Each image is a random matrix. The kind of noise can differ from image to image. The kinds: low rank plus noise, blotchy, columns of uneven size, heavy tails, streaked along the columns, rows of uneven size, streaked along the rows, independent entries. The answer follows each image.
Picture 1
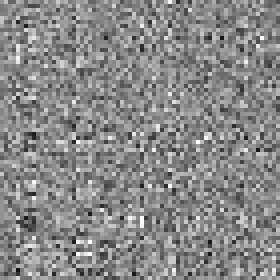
low rank plus noise
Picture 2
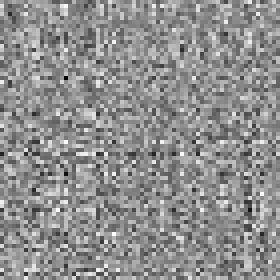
low rank plus noise
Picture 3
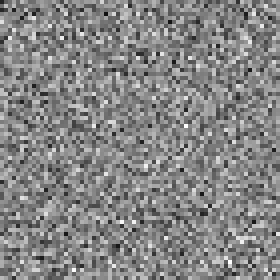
independent entries
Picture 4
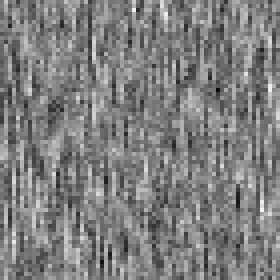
streaked along the columns
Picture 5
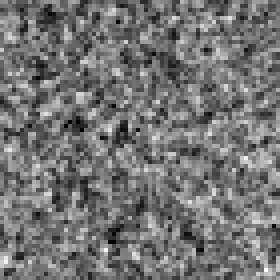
blotchy
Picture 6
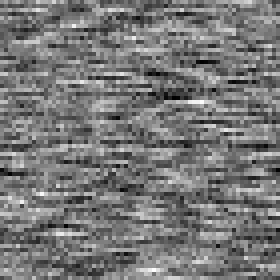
streaked along the rows
